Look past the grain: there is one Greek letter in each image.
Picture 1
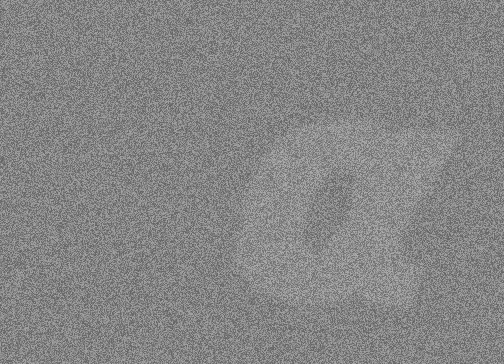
alpha
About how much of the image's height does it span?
half
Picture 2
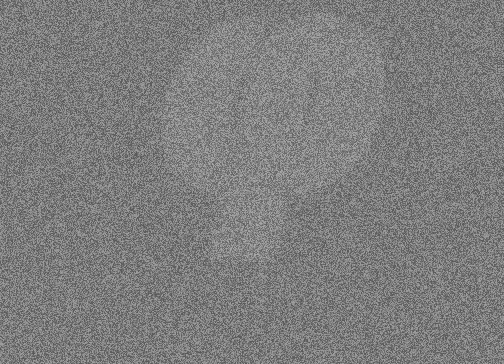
phi
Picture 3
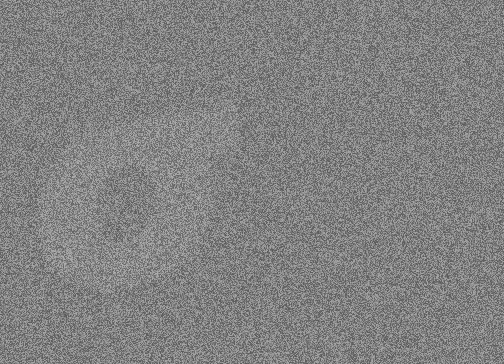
sigma
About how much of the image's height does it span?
half
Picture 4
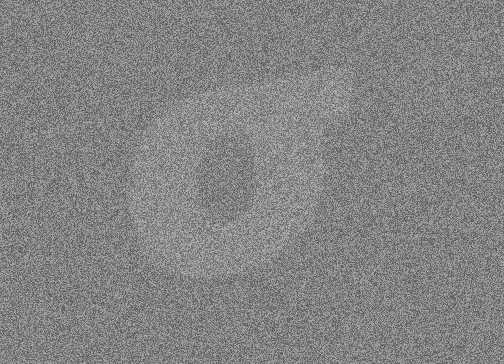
sigma
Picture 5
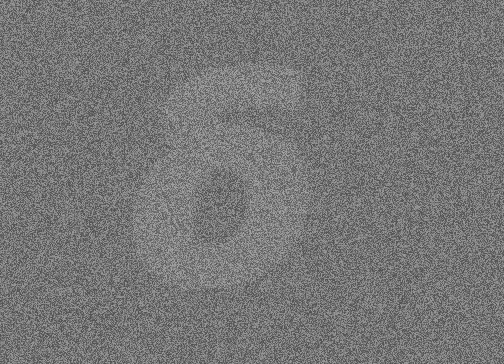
delta
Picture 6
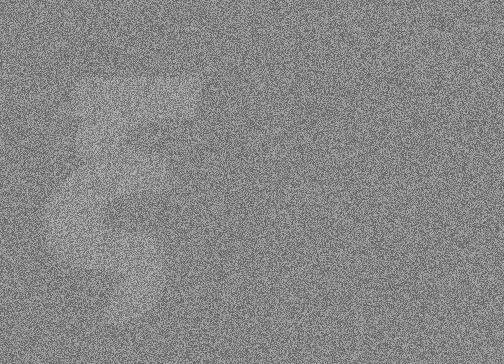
xi
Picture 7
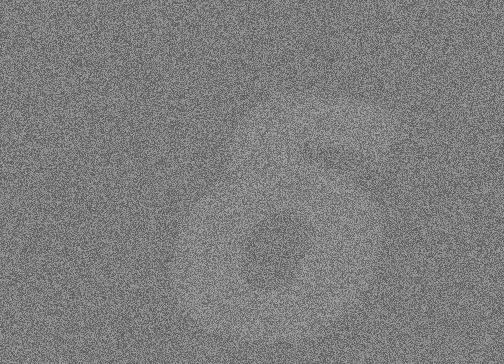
delta
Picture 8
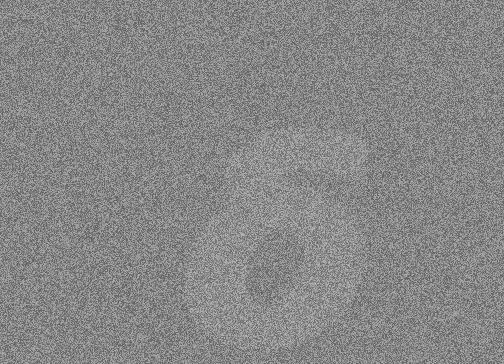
delta
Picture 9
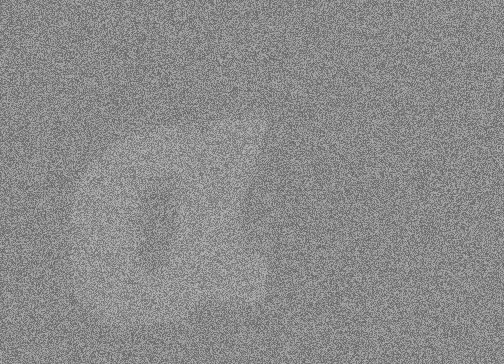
alpha
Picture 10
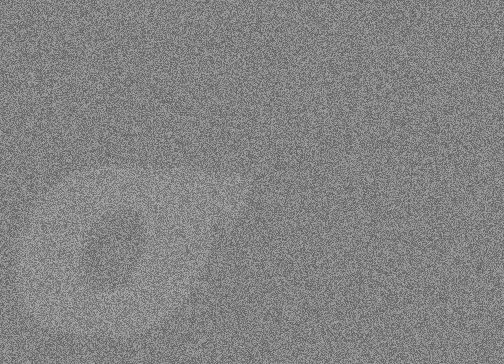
sigma
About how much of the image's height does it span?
half
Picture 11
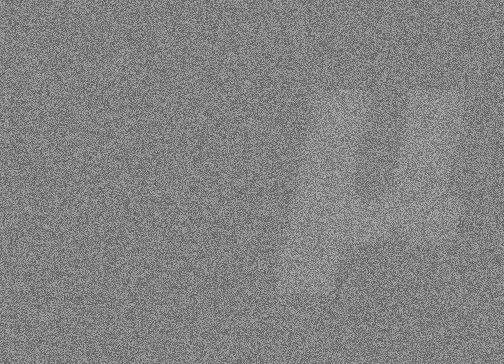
mu
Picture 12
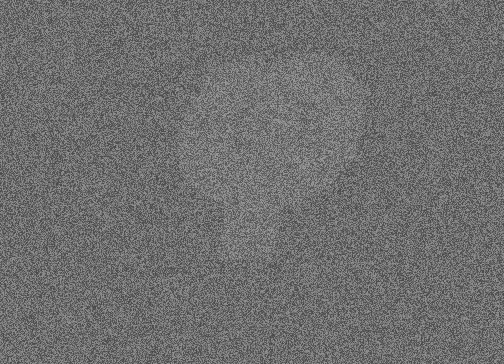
phi
